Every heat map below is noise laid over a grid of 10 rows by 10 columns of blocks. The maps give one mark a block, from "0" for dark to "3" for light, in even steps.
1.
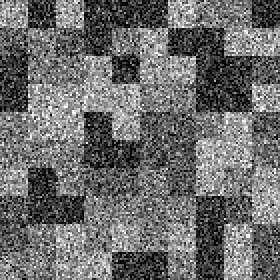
3 0 3 0 0 0 3 2 2 0
1 2 1 0 2 3 0 0 3 3
0 2 2 3 0 3 3 0 0 1
0 3 3 3 3 2 2 0 0 3
2 3 3 0 3 1 1 2 3 1
2 2 2 0 0 1 1 3 3 2
3 0 2 1 1 2 1 3 2 3
1 0 0 2 2 2 2 0 1 3
1 2 3 2 3 2 3 0 3 1
2 2 3 3 0 0 2 0 3 1
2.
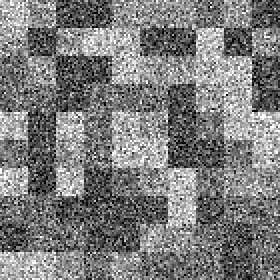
3 2 0 0 2 2 2 1 2 0
2 0 2 3 3 0 0 3 0 2
1 2 0 0 3 2 2 3 3 0
1 1 0 1 1 1 0 2 3 0
3 0 3 1 3 2 0 1 3 3
1 0 2 1 3 3 0 0 1 3
3 0 3 0 1 2 3 1 2 2
1 1 0 0 0 0 3 0 1 1
0 1 1 0 0 2 2 1 0 1
3 3 2 1 2 1 1 1 0 1
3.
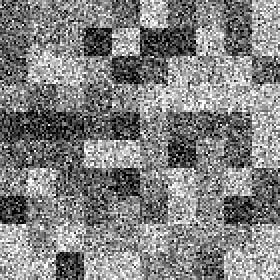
1 2 2 2 1 3 1 2 1 3
1 2 2 0 3 0 0 3 1 3
1 3 3 2 0 1 3 2 3 1
2 1 2 1 2 3 3 3 3 3
0 0 0 1 0 2 1 1 1 3
1 1 1 3 3 2 0 2 1 3
2 3 1 1 0 2 3 2 3 1
0 2 2 1 2 1 3 2 0 1
3 2 3 2 2 3 2 2 2 3
3 3 0 3 3 2 2 1 3 3
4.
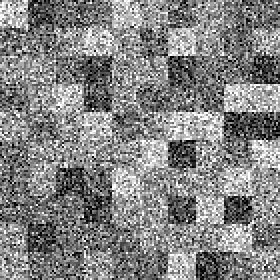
3 0 1 1 3 2 1 2 1 1
1 1 2 3 2 1 3 2 1 2
2 2 1 0 2 2 0 1 1 0
1 2 3 0 2 1 1 1 3 3
2 1 2 3 1 2 3 3 0 0
1 2 2 2 2 3 0 2 1 3
1 2 0 1 3 2 2 2 3 2
1 1 1 0 2 2 0 3 0 2
2 0 1 1 1 2 2 2 3 1
2 1 1 2 1 1 3 0 1 2
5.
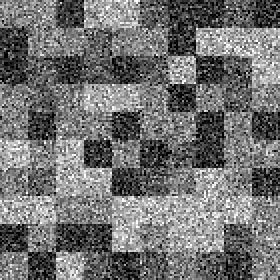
2 2 0 3 3 1 0 0 1 0
0 2 2 1 2 2 0 3 3 3
0 1 0 1 0 1 3 0 1 3
2 1 2 3 3 2 0 2 1 2
2 0 2 2 0 2 2 0 2 0
3 2 3 0 2 0 1 0 2 2
2 1 3 3 0 1 2 3 2 0
3 3 2 2 3 3 3 3 3 2
0 2 0 0 3 2 3 3 1 2
2 0 3 1 0 1 2 1 0 2
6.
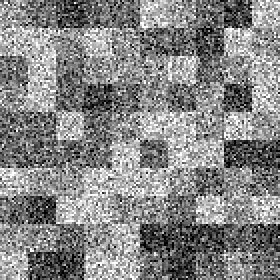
2 1 0 1 1 3 2 1 0 3
3 3 2 3 2 1 1 0 3 2
1 3 1 2 2 2 3 1 2 3
2 3 1 0 1 2 1 2 0 3
1 1 3 1 2 3 3 2 3 2
1 1 1 1 3 1 3 3 0 0
3 2 2 3 3 3 2 1 2 1
1 0 3 3 2 2 1 3 2 3
2 2 1 2 3 0 0 0 1 0
3 0 0 3 3 1 0 1 2 1
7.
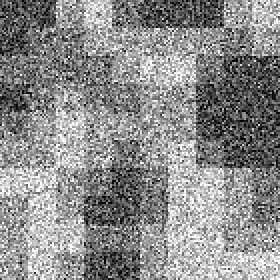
0 0 2 3 1 0 0 0 2 3
0 1 1 2 2 2 2 2 1 2
1 1 1 1 2 3 3 1 0 0
0 1 2 1 1 2 2 0 0 0
1 2 3 2 2 2 2 0 0 0
2 2 3 2 1 2 3 1 0 0
3 3 2 1 0 1 3 3 2 1
2 3 2 0 0 1 3 3 2 1
2 3 3 1 1 2 3 3 2 2
2 3 2 0 0 2 3 3 3 3
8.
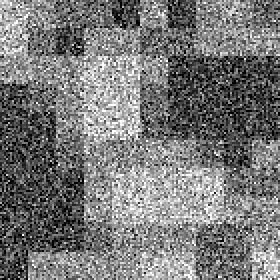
3 2 1 1 0 2 0 2 2 1
3 1 0 2 2 1 1 2 2 2
2 2 2 3 3 2 0 0 0 0
0 1 2 3 3 1 0 0 0 0
0 0 2 3 3 1 0 0 0 0
0 0 1 2 2 2 2 1 0 2
0 0 0 2 3 3 3 3 1 1
0 0 0 2 3 3 3 3 2 2
0 0 0 1 2 2 2 1 1 2
0 2 2 2 2 3 3 1 1 3
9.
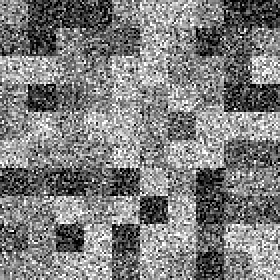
2 0 0 0 2 3 3 2 0 0
1 0 2 1 1 3 2 0 1 2
3 3 2 2 3 3 2 2 1 3
2 0 1 2 3 2 3 2 0 0
2 3 2 3 3 2 1 3 3 3
3 2 2 2 3 2 3 3 1 1
0 1 0 1 0 3 2 0 2 2
2 2 3 2 3 0 3 0 1 1
1 2 0 3 0 3 3 1 3 3
2 2 3 3 1 3 2 0 2 3
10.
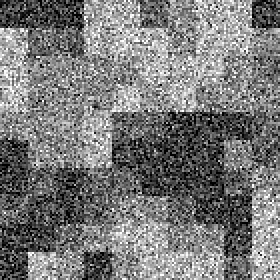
0 0 0 3 3 1 2 3 3 0
3 1 1 3 3 3 2 3 3 2
3 2 2 2 2 3 3 3 2 1
3 2 2 2 3 2 3 2 2 2
2 2 2 3 1 1 0 0 0 1
0 2 2 3 0 0 0 0 2 1
0 1 0 1 1 0 0 0 1 2
1 0 0 1 2 2 1 0 0 3
0 0 1 2 3 3 2 2 0 3
0 3 2 0 2 3 3 3 1 3
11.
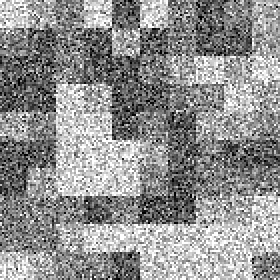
3 2 1 3 0 3 1 0 1 2
1 0 1 0 2 0 1 0 0 2
0 0 1 0 0 1 2 3 2 3
0 0 3 2 0 0 1 1 3 2
2 1 3 3 0 1 0 2 2 1
0 0 3 3 3 2 0 1 0 0
0 2 3 3 3 1 0 1 1 1
1 1 1 0 1 0 0 2 2 3
1 1 2 3 3 3 3 3 3 3
3 2 1 1 0 3 3 3 3 1
